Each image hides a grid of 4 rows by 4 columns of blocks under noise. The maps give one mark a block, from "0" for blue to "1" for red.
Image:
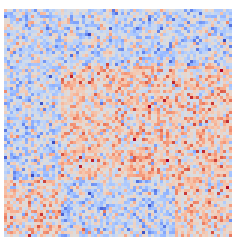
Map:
0 0 0 0
0 1 1 1
0 1 1 1
1 0 0 1
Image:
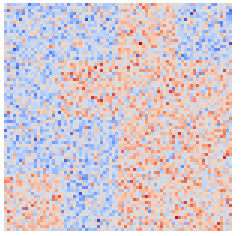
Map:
0 0 1 0
0 1 1 1
0 0 1 1
1 0 1 1
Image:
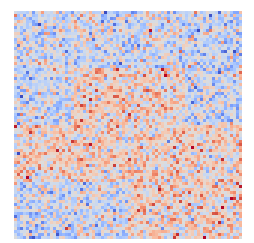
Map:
0 0 0 0
0 1 1 0
1 1 1 1
0 0 1 1
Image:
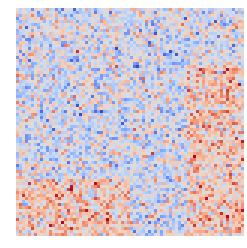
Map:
0 0 0 0
0 0 0 1
0 0 0 1
1 1 0 1
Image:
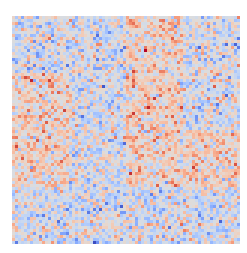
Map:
0 0 1 0
1 0 1 0
1 0 1 1
0 0 0 0
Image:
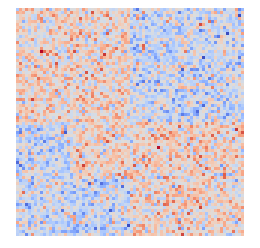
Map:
1 1 0 0
1 1 0 0
0 1 1 1
0 0 1 1
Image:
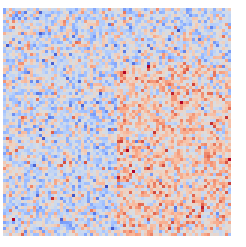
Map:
0 0 0 0
0 0 1 1
0 0 1 1
0 0 1 1
